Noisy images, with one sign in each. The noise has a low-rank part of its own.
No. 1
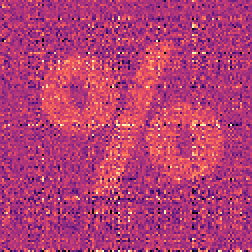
light percent sign
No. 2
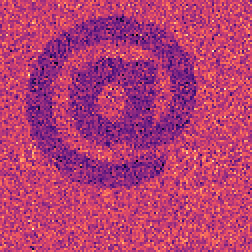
dark at sign
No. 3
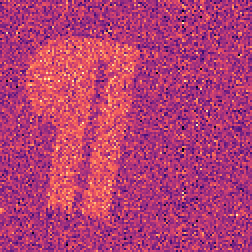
light pilcrow
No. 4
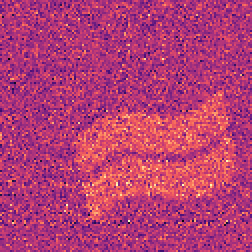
light approximately sign
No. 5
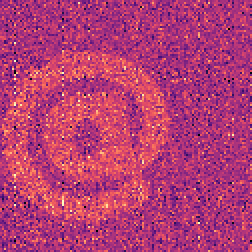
light at sign
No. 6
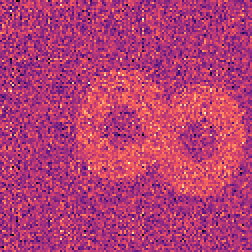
light infinity sign
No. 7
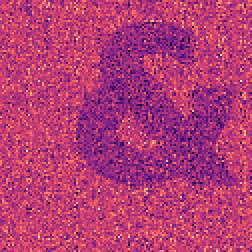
dark ampersand
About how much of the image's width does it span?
two thirds
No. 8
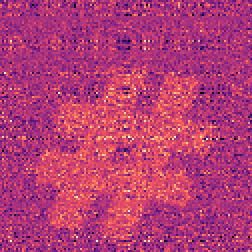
light hash sign
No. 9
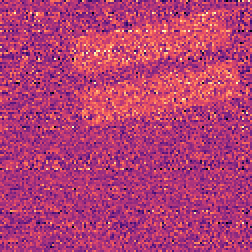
light equals sign
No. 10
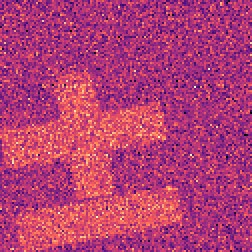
light plus-minus sign
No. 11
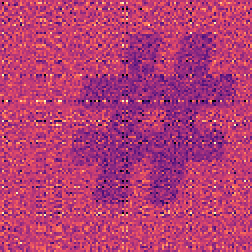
dark hash sign
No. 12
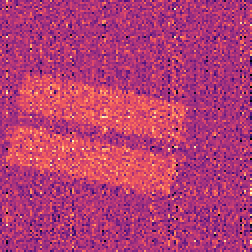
light equals sign
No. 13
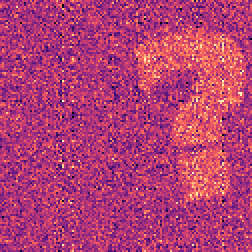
light question mark
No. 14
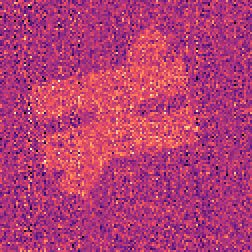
light not-equal sign
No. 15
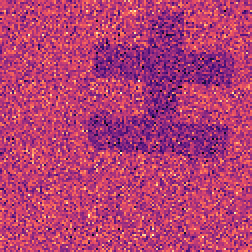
dark plus-minus sign
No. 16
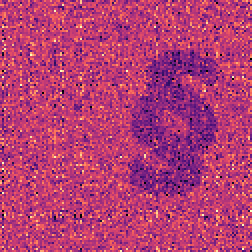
dark section sign
